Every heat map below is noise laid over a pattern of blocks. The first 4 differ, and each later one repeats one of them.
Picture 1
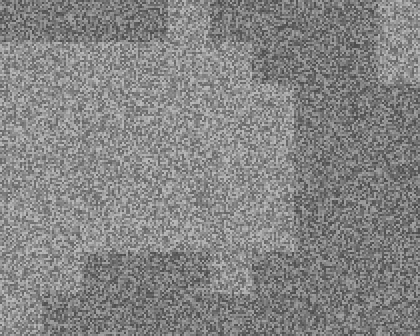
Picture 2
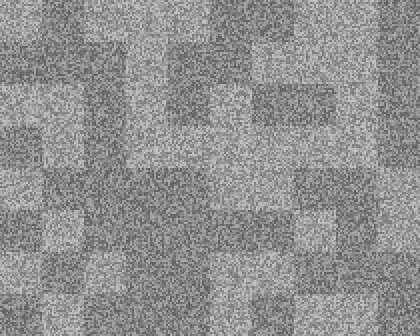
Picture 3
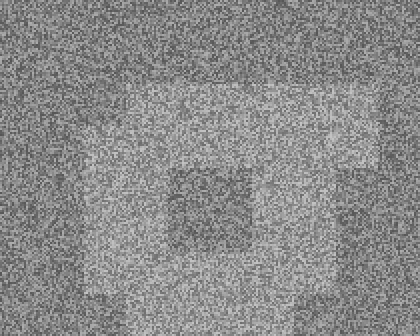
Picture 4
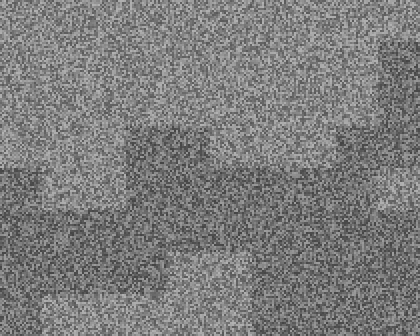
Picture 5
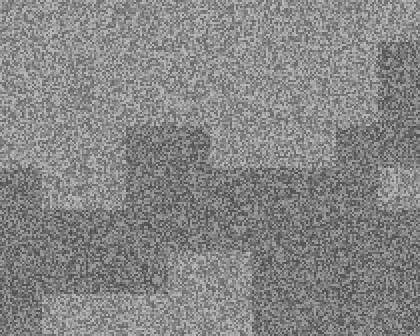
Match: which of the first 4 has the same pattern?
4
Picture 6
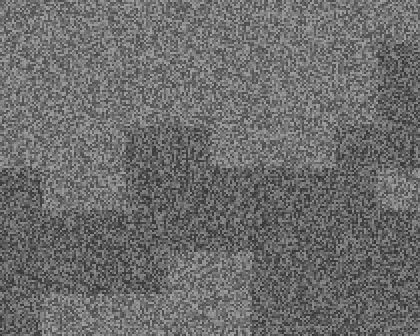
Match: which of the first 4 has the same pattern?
4
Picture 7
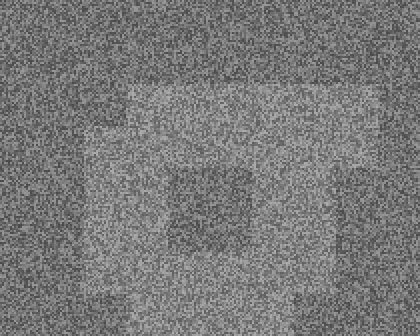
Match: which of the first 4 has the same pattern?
3
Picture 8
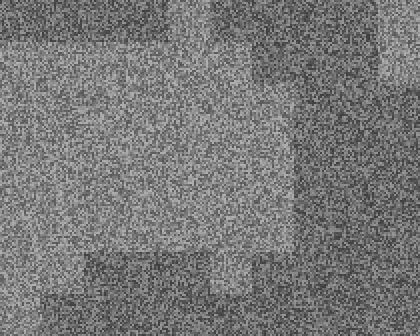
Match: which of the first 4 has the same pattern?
1
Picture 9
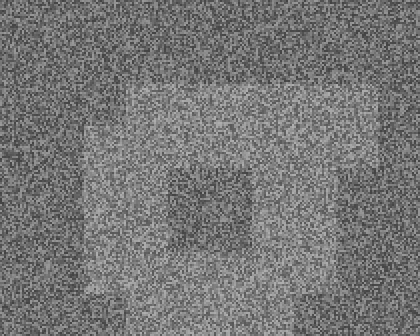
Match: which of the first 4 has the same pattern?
3
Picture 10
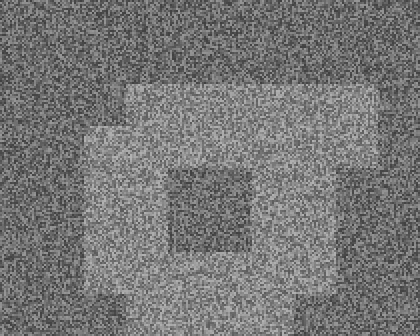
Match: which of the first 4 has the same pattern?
3
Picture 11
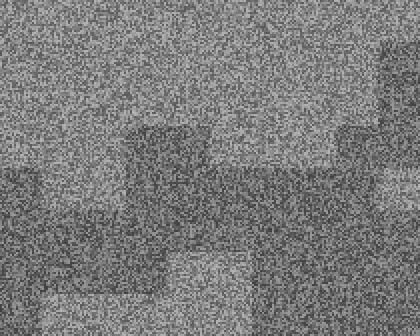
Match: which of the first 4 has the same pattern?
4
